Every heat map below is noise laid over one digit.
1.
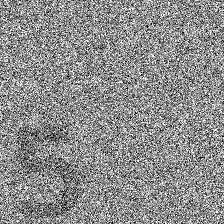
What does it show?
dark 5, bottom left
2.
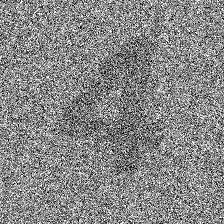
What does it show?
dark 4
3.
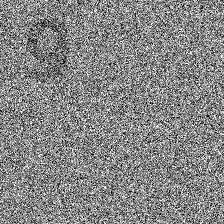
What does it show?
dark 9, top left
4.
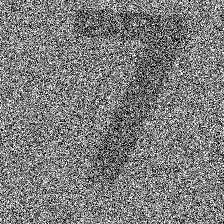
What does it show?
dark 7
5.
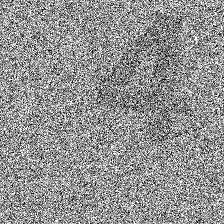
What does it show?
dark 4
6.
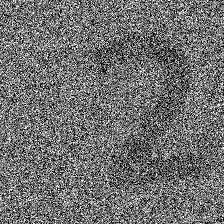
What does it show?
dark 2
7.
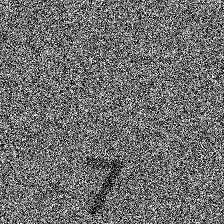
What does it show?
dark 7, bottom middle
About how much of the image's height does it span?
a quarter
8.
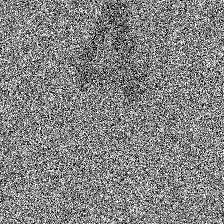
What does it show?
dark 4
